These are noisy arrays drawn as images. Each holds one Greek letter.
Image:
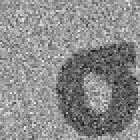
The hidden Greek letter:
sigma
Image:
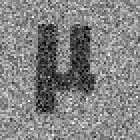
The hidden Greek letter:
mu
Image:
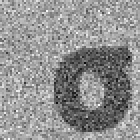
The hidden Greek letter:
sigma
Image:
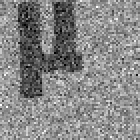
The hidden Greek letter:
mu
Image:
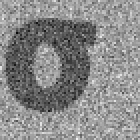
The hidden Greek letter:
sigma
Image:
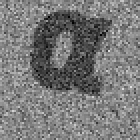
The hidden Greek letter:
alpha
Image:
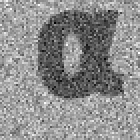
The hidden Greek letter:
alpha
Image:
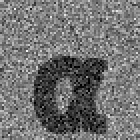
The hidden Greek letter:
alpha
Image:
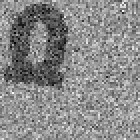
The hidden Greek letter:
omega
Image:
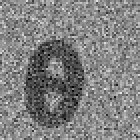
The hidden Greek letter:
theta
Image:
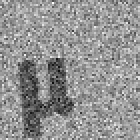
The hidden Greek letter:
mu
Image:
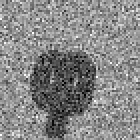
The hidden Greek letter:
phi
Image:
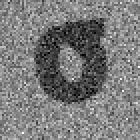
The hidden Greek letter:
sigma
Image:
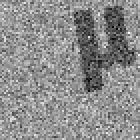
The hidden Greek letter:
mu
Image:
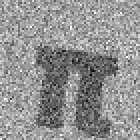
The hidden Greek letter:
pi
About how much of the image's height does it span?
two thirds
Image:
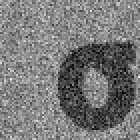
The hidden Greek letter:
sigma
